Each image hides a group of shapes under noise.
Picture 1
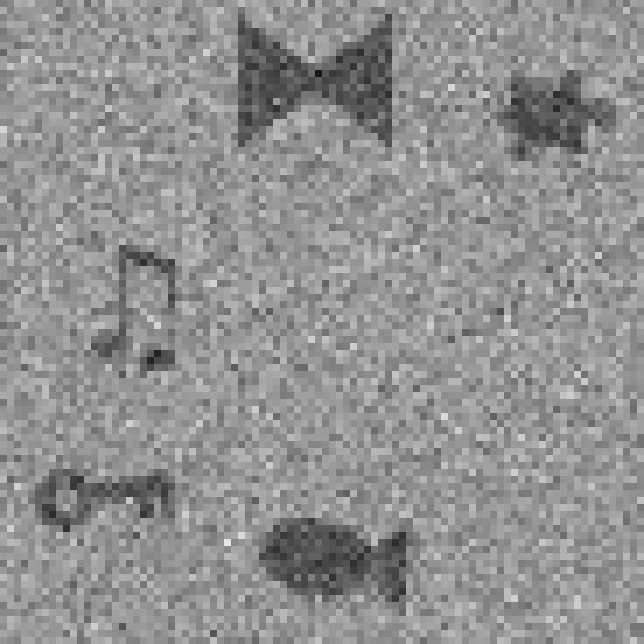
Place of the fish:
bottom middle
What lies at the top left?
nothing
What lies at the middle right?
nothing
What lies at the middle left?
pair of musical notes
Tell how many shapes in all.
5
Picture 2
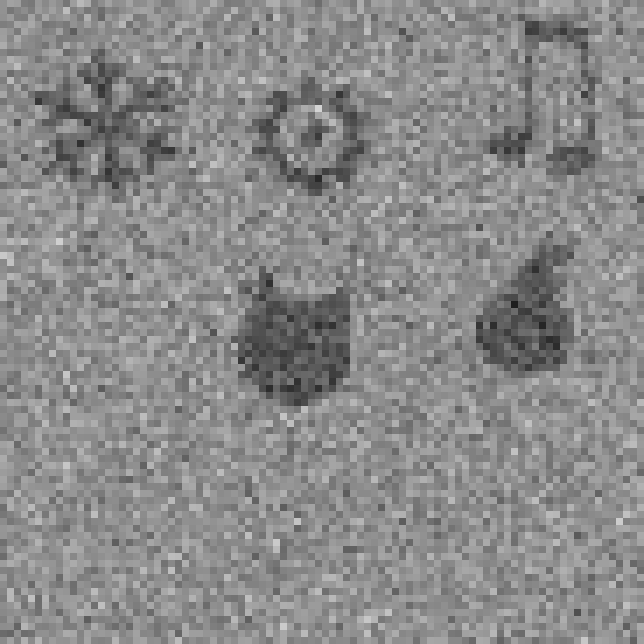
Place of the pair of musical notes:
top right
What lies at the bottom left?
nothing
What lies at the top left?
snowflake
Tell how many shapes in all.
5
